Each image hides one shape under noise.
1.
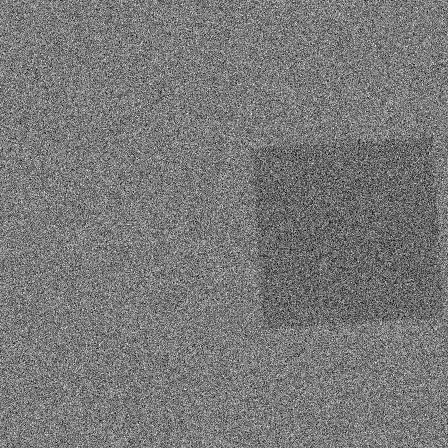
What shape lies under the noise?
square
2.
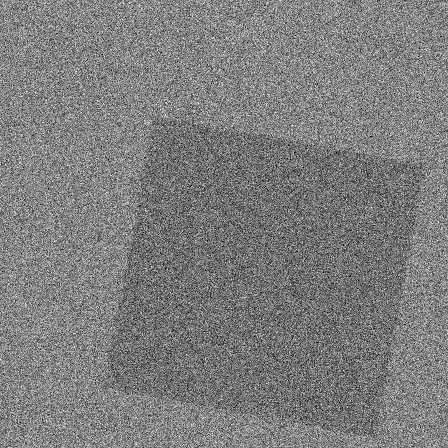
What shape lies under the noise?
square
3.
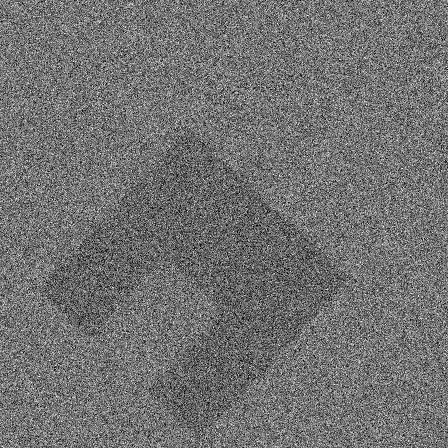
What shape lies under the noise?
square with a notch
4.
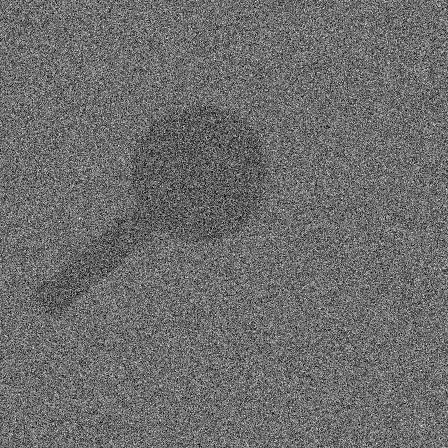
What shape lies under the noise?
lollipop
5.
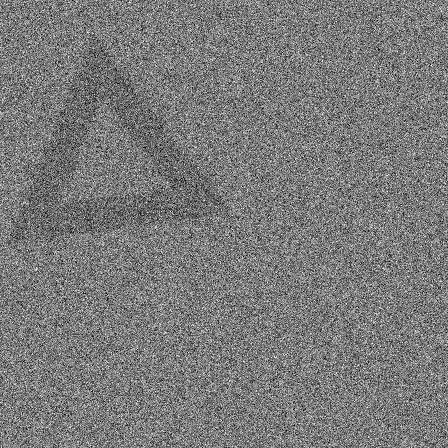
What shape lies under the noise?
triangle frame
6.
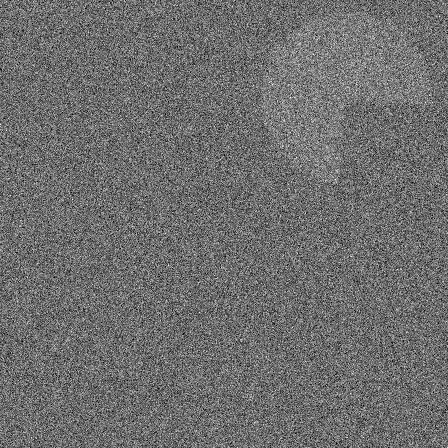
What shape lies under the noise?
disc with a wedge cut out
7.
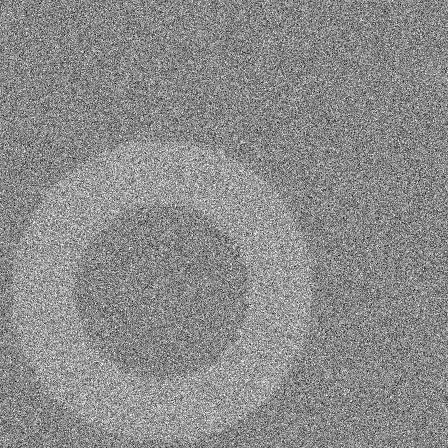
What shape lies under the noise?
ring
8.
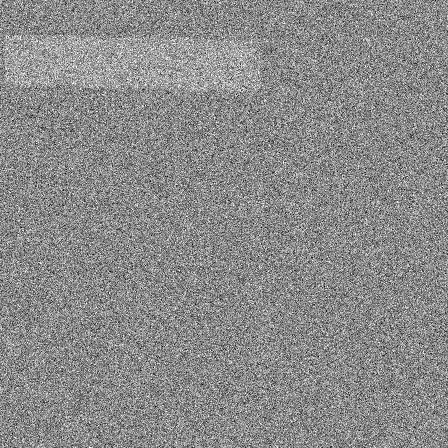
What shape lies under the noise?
bar
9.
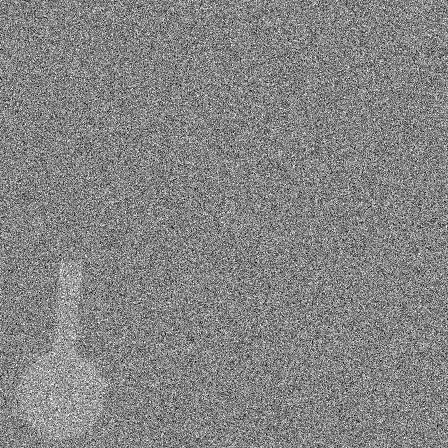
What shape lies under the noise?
lollipop
